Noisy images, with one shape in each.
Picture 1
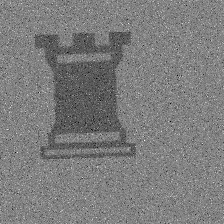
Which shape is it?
chess rook
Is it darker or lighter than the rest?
darker
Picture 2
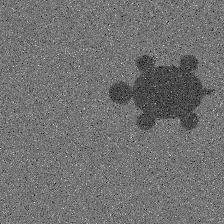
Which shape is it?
turtle
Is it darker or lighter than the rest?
darker
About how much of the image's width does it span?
half
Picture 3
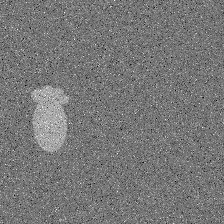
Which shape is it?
footprint
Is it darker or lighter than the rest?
lighter
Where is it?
middle left
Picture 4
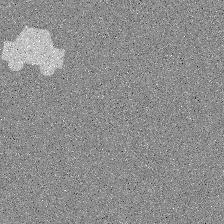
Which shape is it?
car
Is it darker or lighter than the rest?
lighter
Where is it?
top left
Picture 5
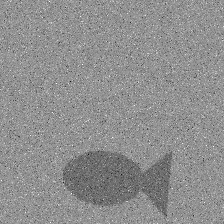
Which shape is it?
fish
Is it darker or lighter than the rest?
darker
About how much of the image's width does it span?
half
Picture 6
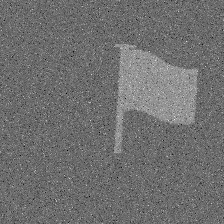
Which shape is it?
flag
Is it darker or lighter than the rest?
lighter
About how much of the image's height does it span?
half
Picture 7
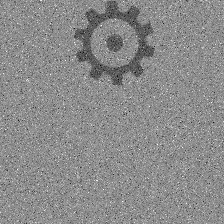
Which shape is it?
gear
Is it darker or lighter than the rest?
darker
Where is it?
top middle
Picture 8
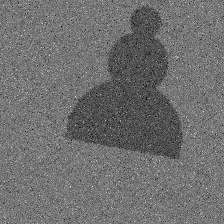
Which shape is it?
chess pawn
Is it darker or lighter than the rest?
darker
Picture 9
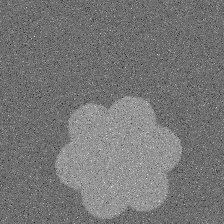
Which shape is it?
flower
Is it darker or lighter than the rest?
lighter
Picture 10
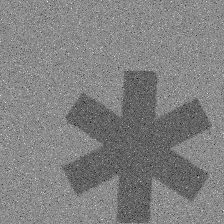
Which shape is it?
asterisk
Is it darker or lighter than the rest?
darker
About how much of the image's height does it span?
two thirds
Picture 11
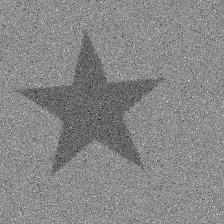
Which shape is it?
star
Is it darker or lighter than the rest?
darker
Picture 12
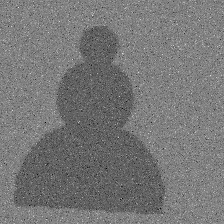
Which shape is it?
chess pawn
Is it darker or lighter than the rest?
darker
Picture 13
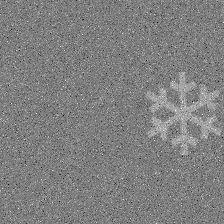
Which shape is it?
snowflake
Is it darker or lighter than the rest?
lighter
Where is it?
middle right
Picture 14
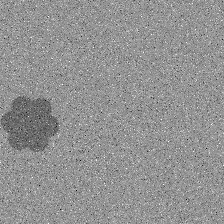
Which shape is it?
flower
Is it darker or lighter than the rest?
darker
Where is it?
middle left
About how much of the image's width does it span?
a quarter
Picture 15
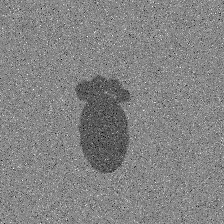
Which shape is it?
footprint
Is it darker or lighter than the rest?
darker
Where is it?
centre
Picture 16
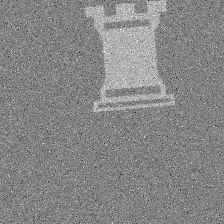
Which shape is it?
chess rook
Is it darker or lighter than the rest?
lighter
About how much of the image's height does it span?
half
